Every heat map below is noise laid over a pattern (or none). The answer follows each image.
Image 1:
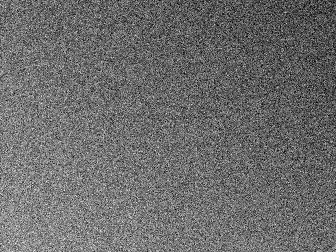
a smooth slope
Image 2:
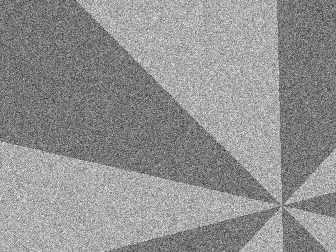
spokes from one point
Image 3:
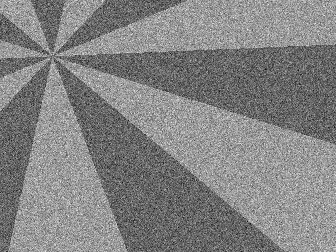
spokes from one point
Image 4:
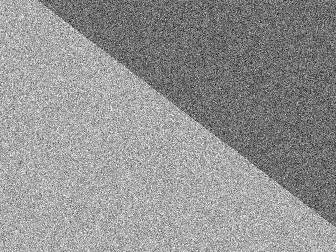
a sharp edge
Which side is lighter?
bottom left
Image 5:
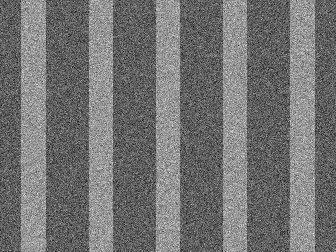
vertical stripes
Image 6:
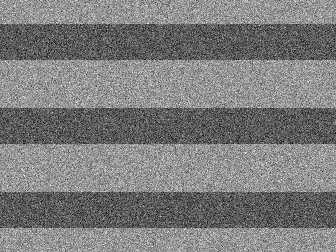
horizontal stripes
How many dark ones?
3
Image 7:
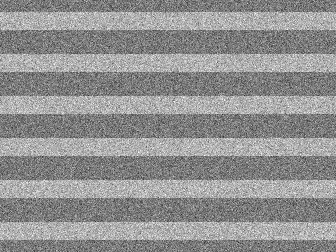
horizontal stripes
